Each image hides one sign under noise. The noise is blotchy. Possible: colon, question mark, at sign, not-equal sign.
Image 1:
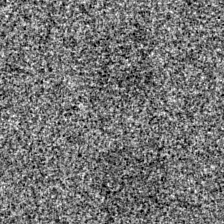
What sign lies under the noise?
colon
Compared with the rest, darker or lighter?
darker
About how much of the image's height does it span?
nearly all
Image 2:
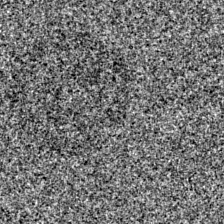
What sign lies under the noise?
at sign
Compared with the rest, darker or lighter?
darker
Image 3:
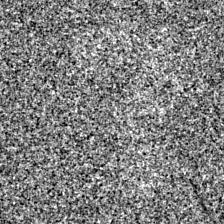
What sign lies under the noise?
question mark
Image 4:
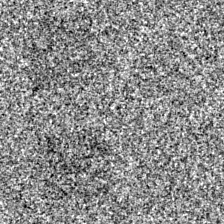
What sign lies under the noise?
colon
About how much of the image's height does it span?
nearly all
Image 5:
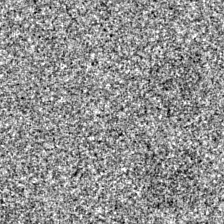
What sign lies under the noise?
colon
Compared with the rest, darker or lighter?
darker
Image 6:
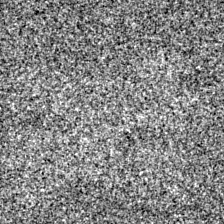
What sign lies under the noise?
not-equal sign
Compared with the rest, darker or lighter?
lighter
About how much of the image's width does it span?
nearly all
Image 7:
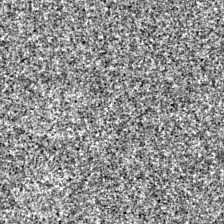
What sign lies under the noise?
colon
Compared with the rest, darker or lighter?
lighter
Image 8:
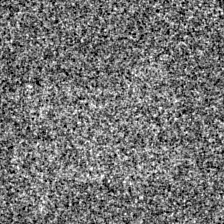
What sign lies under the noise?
not-equal sign
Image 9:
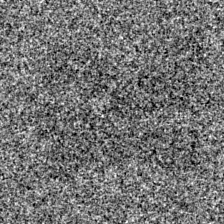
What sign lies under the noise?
not-equal sign
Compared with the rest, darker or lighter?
darker
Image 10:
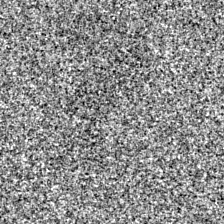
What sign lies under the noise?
question mark
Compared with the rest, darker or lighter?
darker
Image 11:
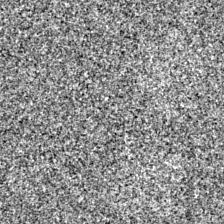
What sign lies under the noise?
colon
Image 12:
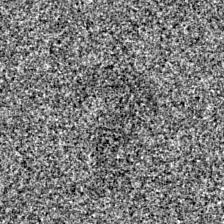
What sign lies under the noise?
question mark
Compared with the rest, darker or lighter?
darker
